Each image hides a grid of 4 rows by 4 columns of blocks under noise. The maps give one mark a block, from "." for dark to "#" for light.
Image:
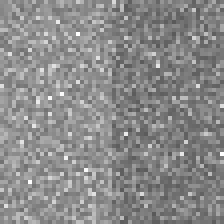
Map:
# # . .
# # . .
# # . .
# # . .
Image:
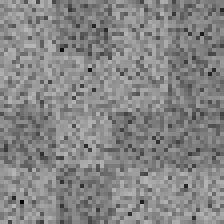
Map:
# . # .
# # # .
. # . .
# . # #
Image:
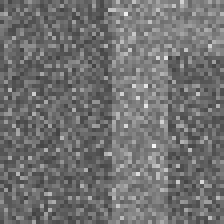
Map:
. . # #
. . # .
. . # .
. . # .
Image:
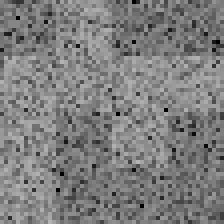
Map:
. # . .
# # # #
# . # .
# . . .
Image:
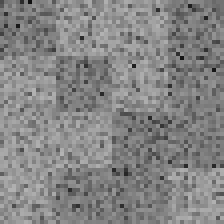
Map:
. # # .
# . # .
# # . .
# . . #
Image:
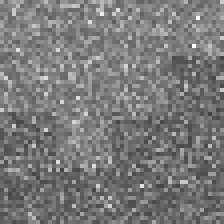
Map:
# # # #
# # # .
. # . .
. . . .
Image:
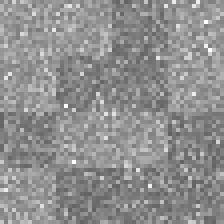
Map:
# # . #
# . . #
. # # .
# . . .
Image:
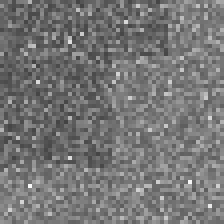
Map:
. . . #
. . # #
. . # #
# # # #
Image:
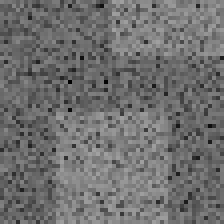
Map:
. . # #
. . . .
. # # .
. # # .
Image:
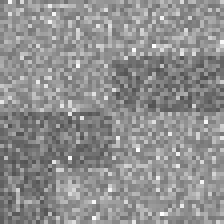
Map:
# # # #
# # . .
. . # #
. # # #
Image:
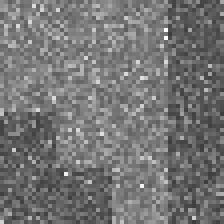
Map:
# # # .
# # # .
. # # .
. . # .
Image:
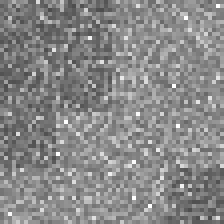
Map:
. . # #
. . # #
. # # #
# # # .
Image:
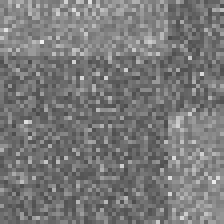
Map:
# # # .
. . . .
. . . #
. . . #
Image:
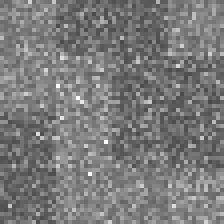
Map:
# . . #
# # . .
. # . .
. # # #
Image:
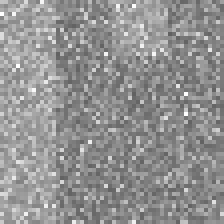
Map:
# . # .
# . . .
# . . .
# . . .
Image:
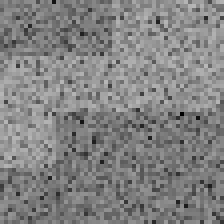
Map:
. . # #
# # # #
# . . .
. . . .
